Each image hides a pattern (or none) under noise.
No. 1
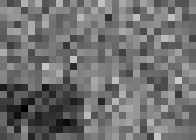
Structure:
one block
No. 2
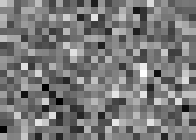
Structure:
only noise
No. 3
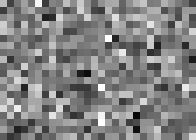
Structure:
only noise
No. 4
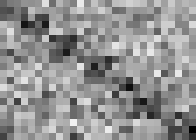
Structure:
blocks along the diagonal
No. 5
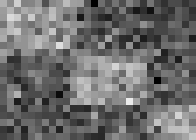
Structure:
blocks along the diagonal
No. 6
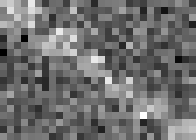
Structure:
blocks along the diagonal
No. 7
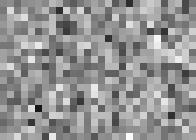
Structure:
only noise
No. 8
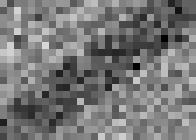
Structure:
a diagonal band
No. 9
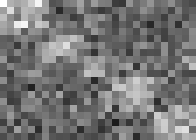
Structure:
blocks along the diagonal
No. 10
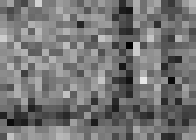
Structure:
bands of rows crossing bands of columns
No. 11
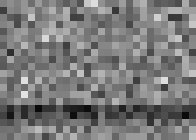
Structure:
one band of rows
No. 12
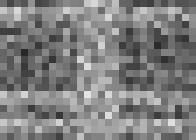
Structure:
bands of rows crossing bands of columns
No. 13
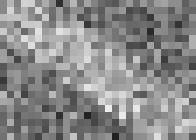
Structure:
a diagonal band
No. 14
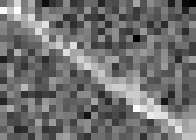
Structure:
a diagonal band
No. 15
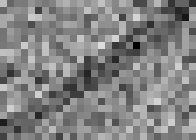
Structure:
a diagonal band
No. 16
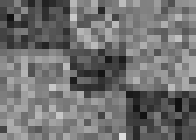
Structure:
blocks along the diagonal
